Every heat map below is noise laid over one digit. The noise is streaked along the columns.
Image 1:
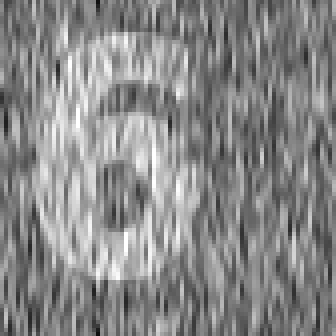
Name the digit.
6
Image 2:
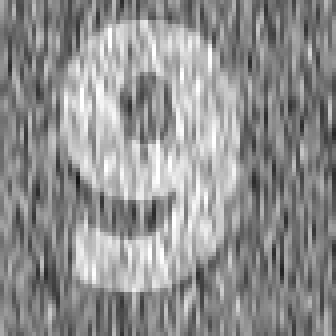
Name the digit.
9
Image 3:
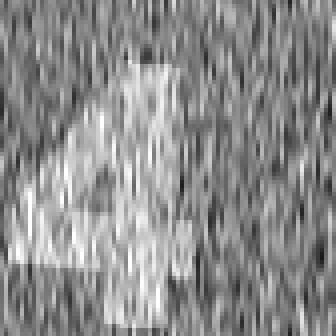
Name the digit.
4
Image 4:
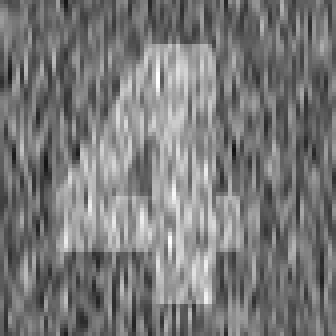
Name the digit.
4
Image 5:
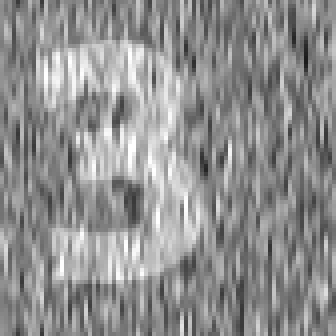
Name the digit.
3
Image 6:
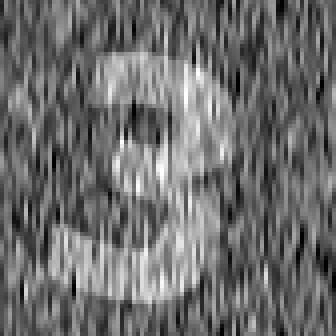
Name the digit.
3
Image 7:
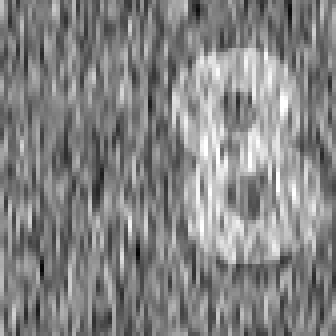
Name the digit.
8
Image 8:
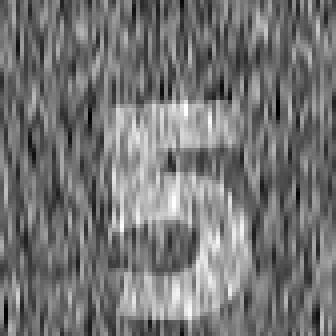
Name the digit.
5
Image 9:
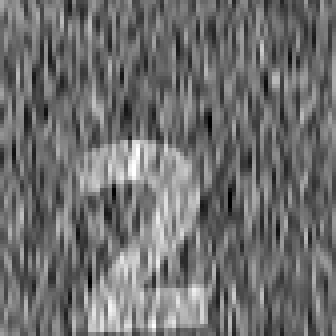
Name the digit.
2
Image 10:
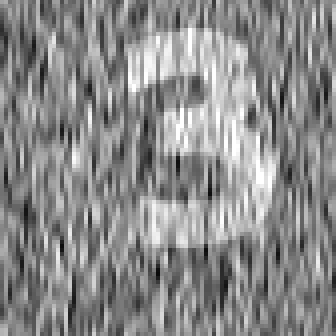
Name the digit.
3
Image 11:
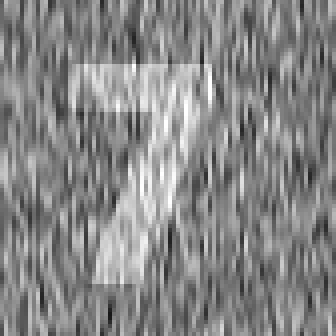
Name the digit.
7
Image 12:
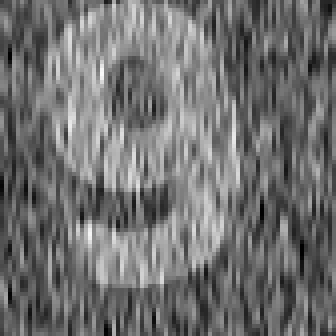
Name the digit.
9
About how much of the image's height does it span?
nearly all
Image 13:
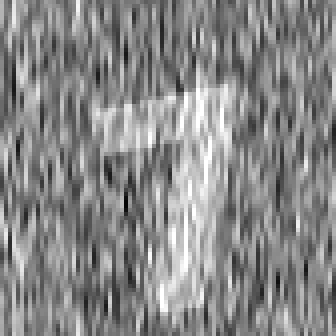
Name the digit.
7
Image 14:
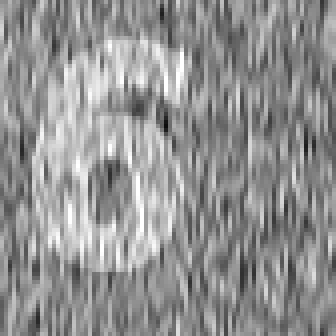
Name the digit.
6
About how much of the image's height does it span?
two thirds
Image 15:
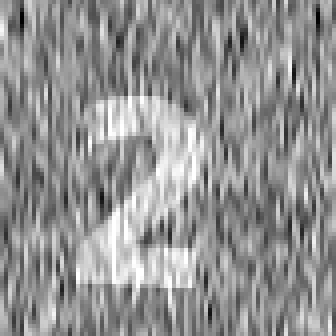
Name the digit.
2
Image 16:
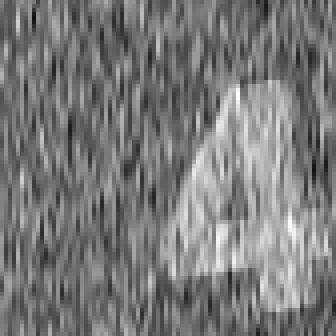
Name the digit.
4
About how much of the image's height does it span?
two thirds
